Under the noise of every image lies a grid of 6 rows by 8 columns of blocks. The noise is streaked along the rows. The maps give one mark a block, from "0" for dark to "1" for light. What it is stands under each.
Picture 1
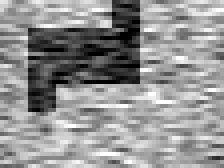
1 1 1 1 0 1 1 1
1 0 0 0 0 1 1 1
1 0 0 0 0 1 1 1
1 0 1 1 1 1 1 1
1 1 1 1 1 1 1 1
1 1 1 1 1 1 1 1
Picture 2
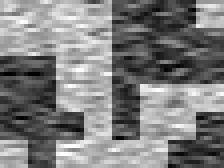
1 1 1 1 0 0 0 1
1 1 1 1 0 0 0 0
0 0 1 1 0 0 0 0
0 0 1 1 0 1 1 1
0 0 0 1 0 1 1 0
1 0 1 1 1 1 0 0
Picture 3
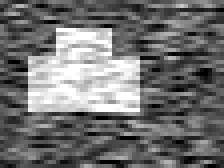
0 0 0 0 0 0 0 0
0 0 1 1 0 0 0 0
0 1 1 1 1 0 0 0
0 1 1 1 1 0 0 0
0 0 0 0 0 0 0 0
0 0 0 0 0 0 0 0
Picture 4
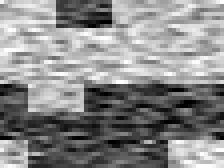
1 1 0 0 1 1 1 1
1 1 1 1 1 1 1 1
1 1 1 1 1 1 1 1
0 1 1 0 0 0 0 0
0 0 0 0 0 0 0 0
1 0 0 0 0 0 1 1
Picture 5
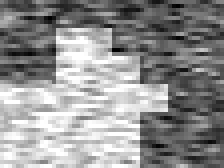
0 0 0 0 0 0 0 0
0 0 1 1 0 0 0 0
0 0 1 1 1 0 0 0
1 1 1 1 1 1 0 0
1 1 1 1 1 0 0 0
1 1 1 1 1 0 0 0
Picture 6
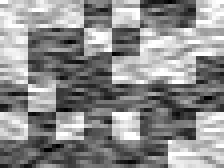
1 1 1 0 1 0 0 1
1 0 0 1 0 1 1 1
1 0 0 0 1 1 1 0
0 1 0 0 0 0 0 0
1 0 1 0 1 0 0 1
0 0 0 0 0 0 1 1
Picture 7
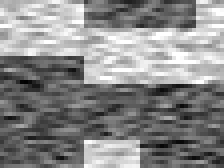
1 1 1 0 0 0 0 1
1 1 1 1 1 1 1 1
0 0 0 1 1 1 1 1
0 0 0 0 0 0 0 0
0 0 0 0 0 0 0 0
0 0 0 1 1 0 0 0
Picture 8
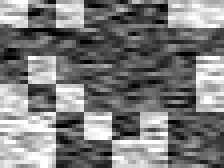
1 0 1 0 0 0 1 1
0 0 0 0 0 0 0 0
0 1 0 0 0 0 0 1
1 0 1 0 0 0 0 1
1 1 0 1 0 1 0 0
1 1 0 0 1 1 0 0
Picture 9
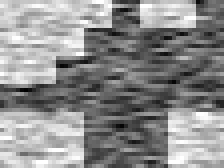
1 1 1 1 0 1 1 0
1 1 1 0 0 0 0 0
1 1 0 0 0 0 0 0
0 0 0 0 0 0 0 0
1 1 1 0 0 0 1 1
1 1 1 0 0 0 1 1
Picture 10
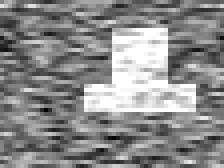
0 0 0 0 0 0 0 0
0 0 0 0 1 1 0 0
0 0 0 0 1 1 0 0
0 0 0 1 1 1 1 0
0 0 0 0 0 0 0 0
0 0 0 0 0 0 0 0
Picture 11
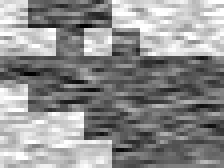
1 0 0 0 1 1 1 1
1 1 0 1 0 1 1 1
0 0 0 0 0 0 0 0
1 0 0 0 0 0 0 0
1 1 1 0 0 0 0 0
1 1 1 1 0 0 0 0
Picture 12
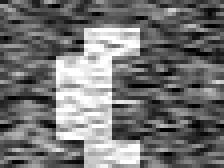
0 0 0 0 0 0 0 0
0 0 0 1 1 0 0 0
0 0 1 1 0 0 0 0
0 0 1 1 0 0 0 0
0 0 1 1 0 0 0 0
0 0 0 1 1 0 0 0
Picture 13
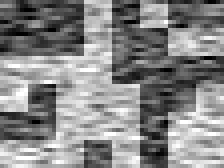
0 0 0 1 0 1 0 0
0 0 0 1 0 0 1 1
1 1 1 1 0 0 0 0
1 0 1 1 1 0 0 1
0 0 1 1 1 0 1 1
1 1 1 0 1 0 1 1
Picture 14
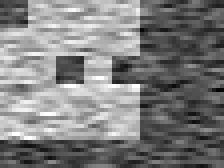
0 1 1 1 1 0 0 0
1 1 1 1 1 0 0 0
1 1 0 1 0 0 0 0
1 1 1 1 1 0 0 0
1 1 1 1 1 0 0 0
0 0 0 0 0 0 0 0
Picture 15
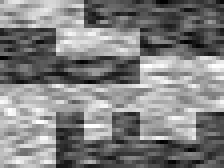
1 1 1 0 0 0 0 0
0 0 1 1 1 0 0 0
0 0 0 0 0 1 1 1
1 1 1 1 1 1 1 1
1 1 0 1 0 1 1 0
1 1 0 0 0 0 0 0
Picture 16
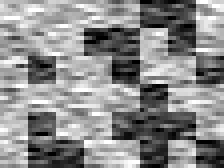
1 1 1 1 1 0 0 1
1 1 1 0 0 1 0 1
1 0 1 1 0 1 1 0
1 1 1 1 1 0 1 1
1 0 1 1 0 0 0 1
1 0 0 1 1 0 1 0
